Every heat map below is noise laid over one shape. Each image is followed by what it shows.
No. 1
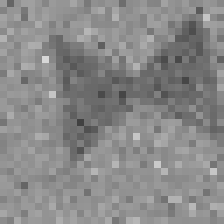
dark bow tie
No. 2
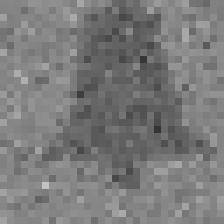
dark bell
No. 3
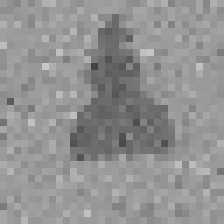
dark chess pawn
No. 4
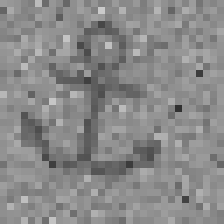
dark anchor
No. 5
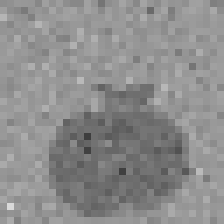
dark apple
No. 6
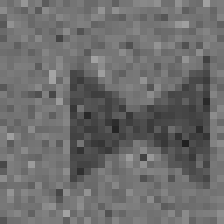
dark bow tie
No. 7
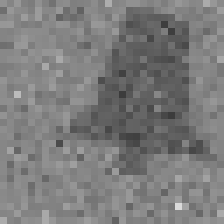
dark bell
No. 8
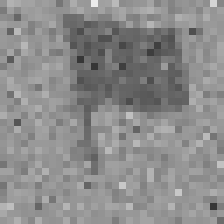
dark flag
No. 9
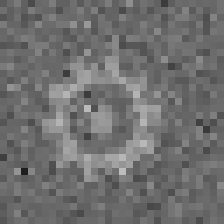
light gear
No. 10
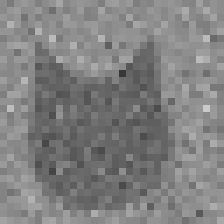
dark cat's head
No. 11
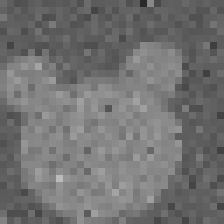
light bear's head
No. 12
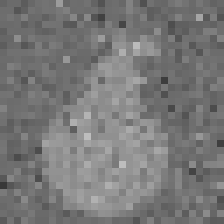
light pear
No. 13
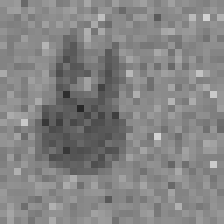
dark rabbit's head
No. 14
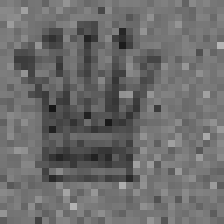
dark chess queen
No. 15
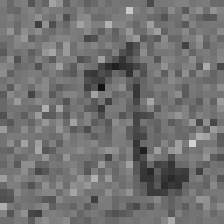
dark musical note
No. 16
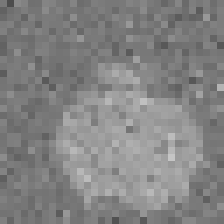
light apple
